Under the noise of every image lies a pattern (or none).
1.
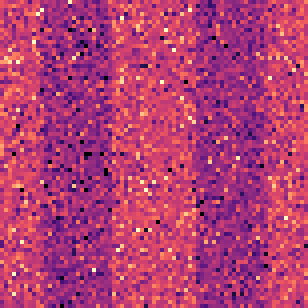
vertical stripes
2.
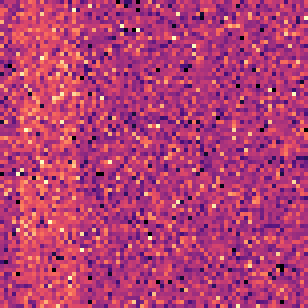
one vertical stripe
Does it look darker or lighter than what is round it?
lighter
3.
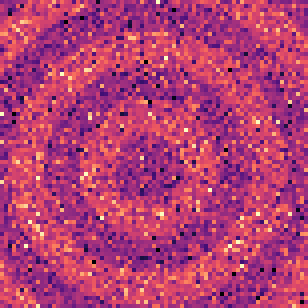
rings round one point
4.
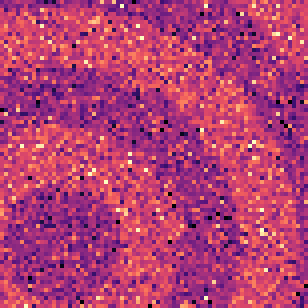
rings round one point
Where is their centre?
bottom left
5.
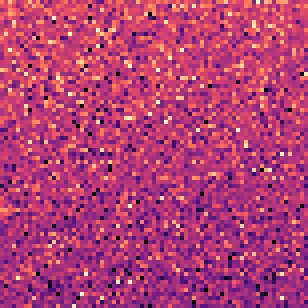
a smooth slope
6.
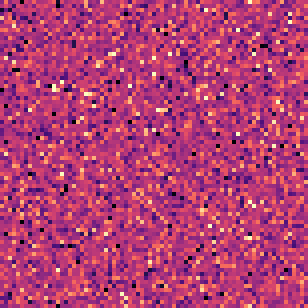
only noise
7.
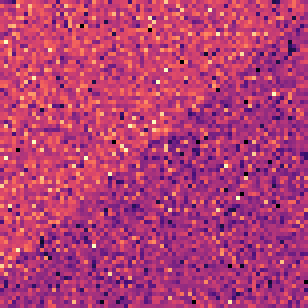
a sharp edge
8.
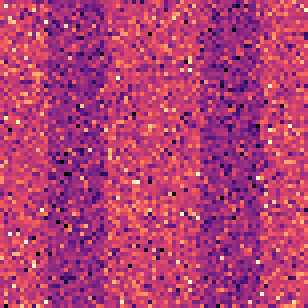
vertical stripes
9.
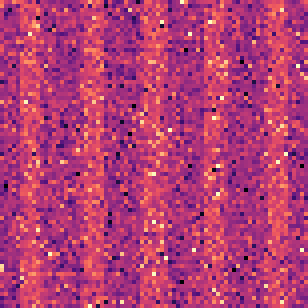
vertical stripes
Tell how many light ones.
5
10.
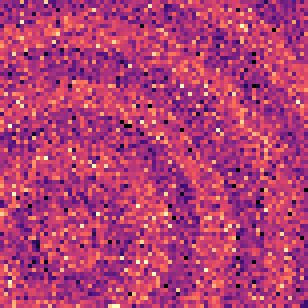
rings round one point
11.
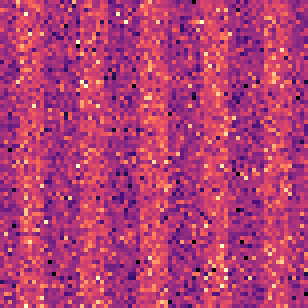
vertical stripes
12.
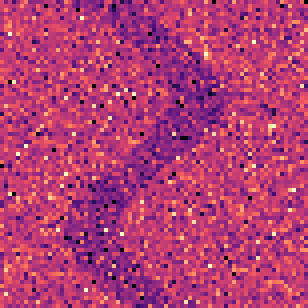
a wavy band
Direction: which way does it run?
top to bottom
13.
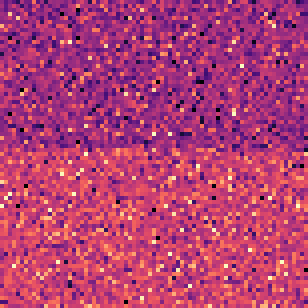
a sharp edge
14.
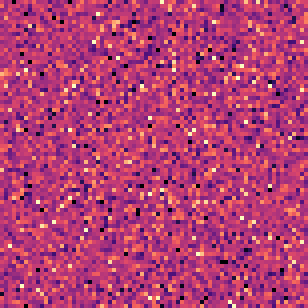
only noise
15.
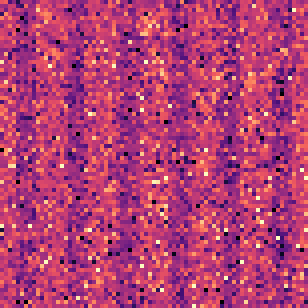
vertical stripes
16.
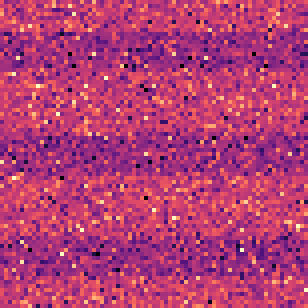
horizontal stripes
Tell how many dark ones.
3
